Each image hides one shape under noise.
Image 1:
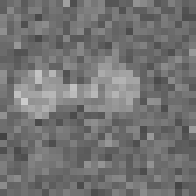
light dumbbell
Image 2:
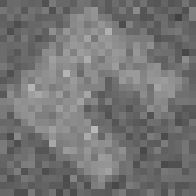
light square with a notch
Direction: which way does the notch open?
down and right
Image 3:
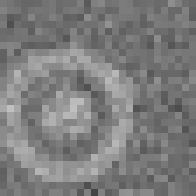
light bullseye
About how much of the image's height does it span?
two thirds
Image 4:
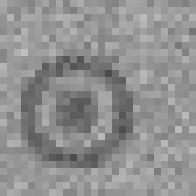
dark bullseye
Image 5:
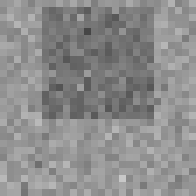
dark square
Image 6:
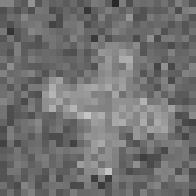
light cross
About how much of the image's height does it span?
two thirds
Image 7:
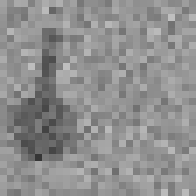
dark lollipop
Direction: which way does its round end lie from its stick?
down
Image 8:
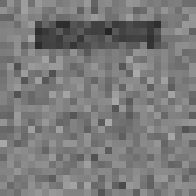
dark bar
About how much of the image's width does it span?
two thirds
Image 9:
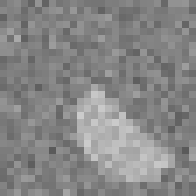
light half disc
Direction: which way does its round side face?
down and left
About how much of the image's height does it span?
half
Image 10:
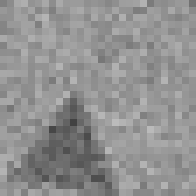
dark triangle
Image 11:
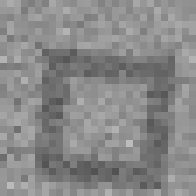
dark square frame
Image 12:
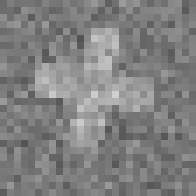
light cross
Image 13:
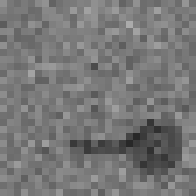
dark lollipop
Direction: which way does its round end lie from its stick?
right
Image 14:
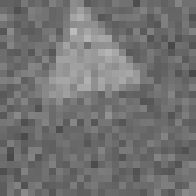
light triangle
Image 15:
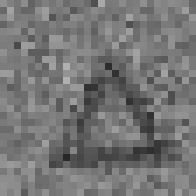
dark triangle frame
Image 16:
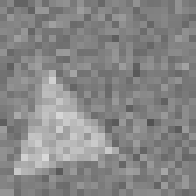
light triangle
